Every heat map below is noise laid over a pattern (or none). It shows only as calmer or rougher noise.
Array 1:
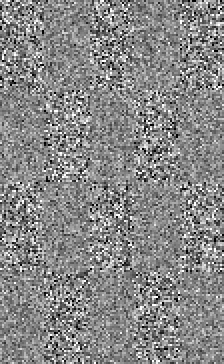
a checkerboard
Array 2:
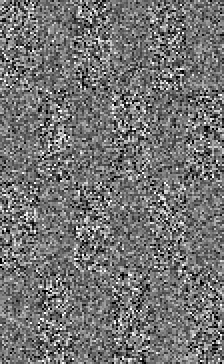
a checkerboard
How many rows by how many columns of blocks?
4 by 6
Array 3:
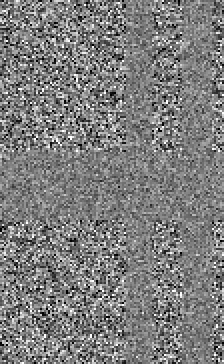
bands of rows crossing bands of columns
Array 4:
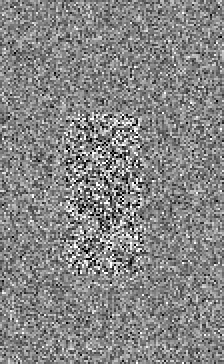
one block
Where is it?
centre
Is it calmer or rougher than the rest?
rougher
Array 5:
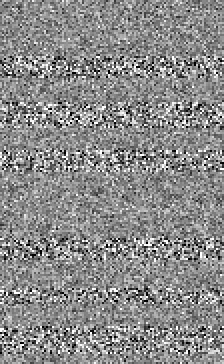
bands of rows
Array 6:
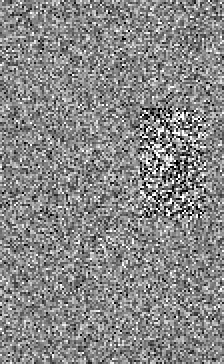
one block
